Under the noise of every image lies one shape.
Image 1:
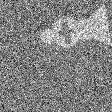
light chess bishop
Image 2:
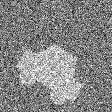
light car
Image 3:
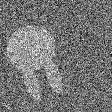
light rabbit's head
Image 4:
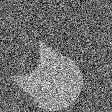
light cat's head
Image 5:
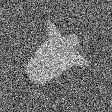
light bell
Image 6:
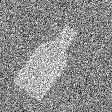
light bottle
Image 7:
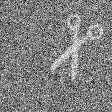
light pair of scissors
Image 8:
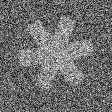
light asterisk
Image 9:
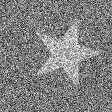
light star
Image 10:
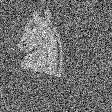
light chess knight
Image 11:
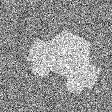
light car
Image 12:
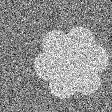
light flower
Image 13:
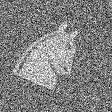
light chess knight
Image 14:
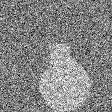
light light bulb
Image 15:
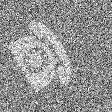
light telephone
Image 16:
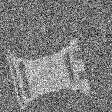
light chess rook
